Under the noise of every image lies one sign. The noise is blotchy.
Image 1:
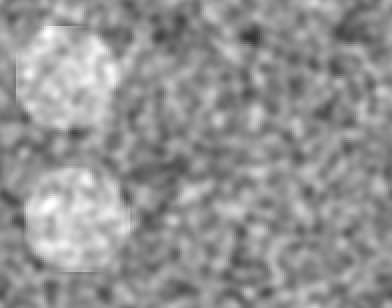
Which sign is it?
colon
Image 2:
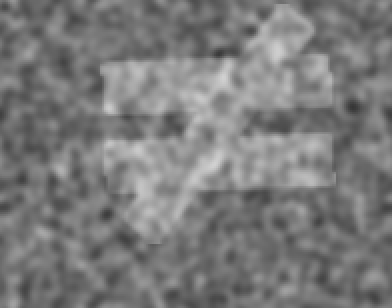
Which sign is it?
not-equal sign
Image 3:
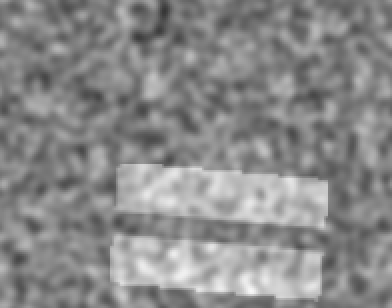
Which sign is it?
equals sign
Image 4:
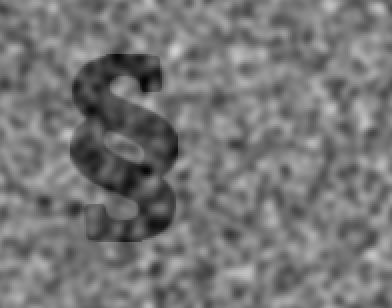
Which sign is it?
section sign
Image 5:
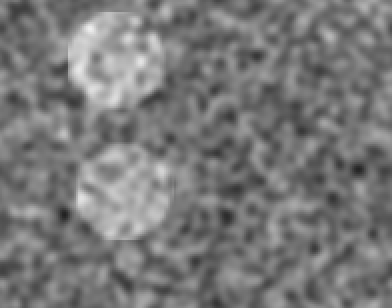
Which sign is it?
colon
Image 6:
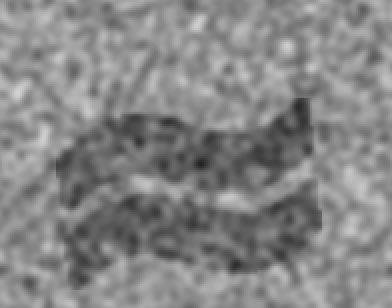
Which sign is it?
approximately sign
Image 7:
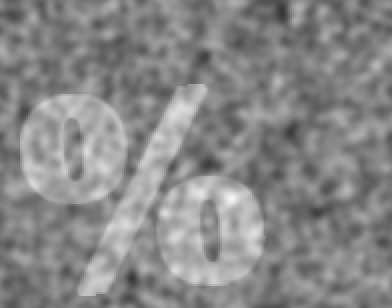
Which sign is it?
percent sign
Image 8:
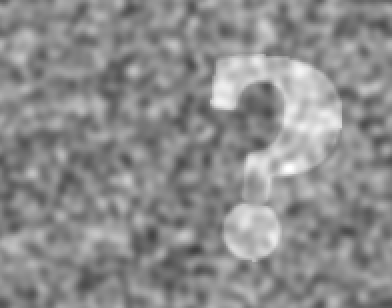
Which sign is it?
question mark
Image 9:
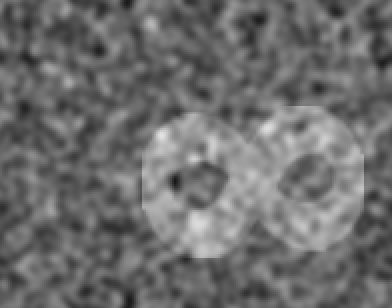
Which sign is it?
infinity sign
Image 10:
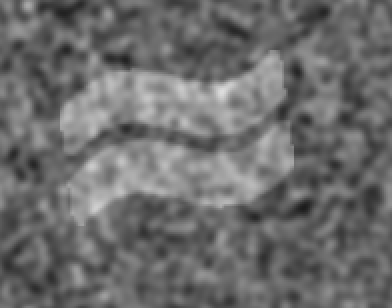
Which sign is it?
approximately sign
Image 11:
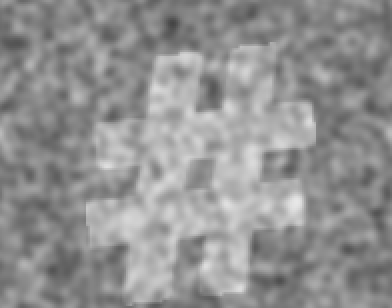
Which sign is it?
hash sign
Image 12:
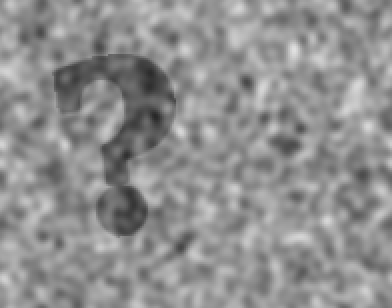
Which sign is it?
question mark
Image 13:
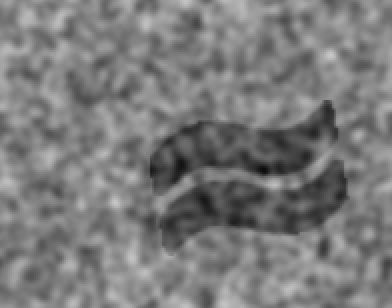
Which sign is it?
approximately sign
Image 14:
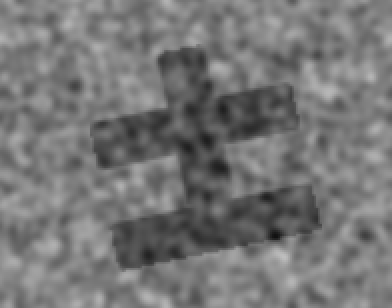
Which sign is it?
plus-minus sign
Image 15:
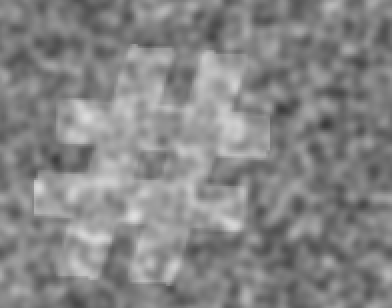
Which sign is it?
hash sign
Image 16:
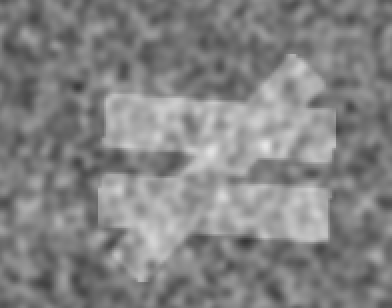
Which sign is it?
not-equal sign
